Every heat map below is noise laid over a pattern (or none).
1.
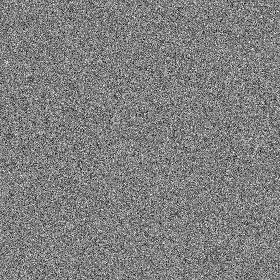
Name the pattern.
only noise
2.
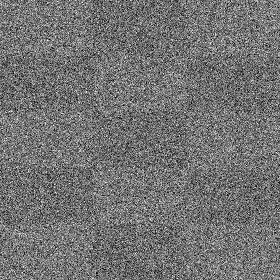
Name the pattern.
a checkerboard
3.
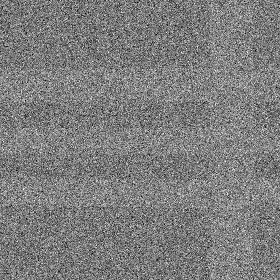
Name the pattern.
bands of rows crossing bands of columns
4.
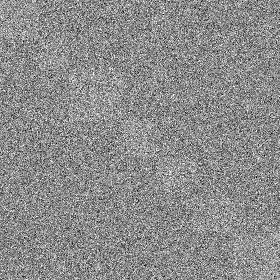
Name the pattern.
blocks along the diagonal
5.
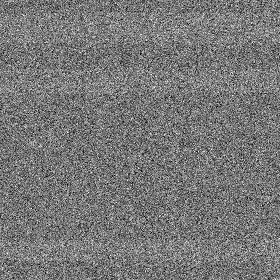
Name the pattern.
bands of rows
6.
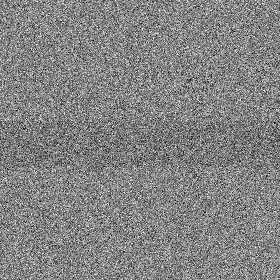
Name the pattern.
one band of rows
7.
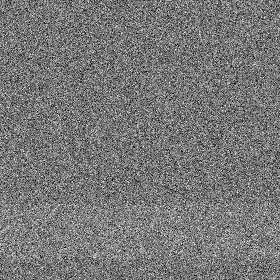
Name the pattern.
one band of rows
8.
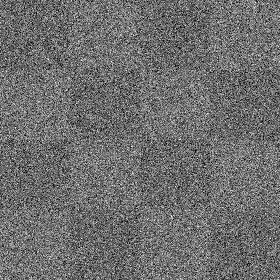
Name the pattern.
a checkerboard
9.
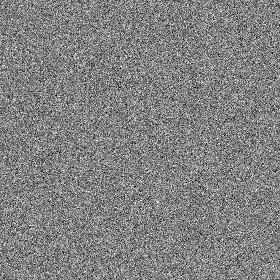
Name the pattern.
only noise
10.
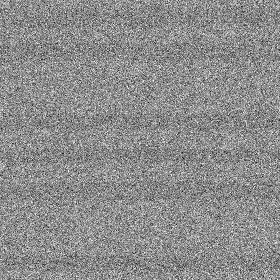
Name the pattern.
bands of rows
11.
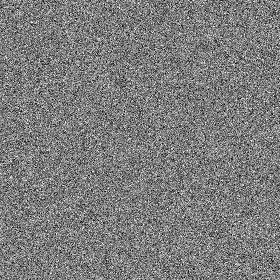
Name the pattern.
only noise
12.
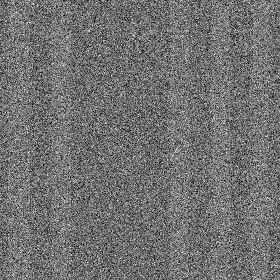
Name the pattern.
bands of columns
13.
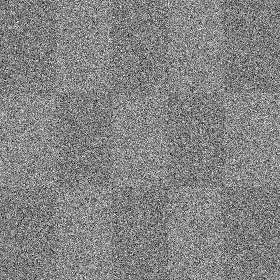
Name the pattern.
a checkerboard
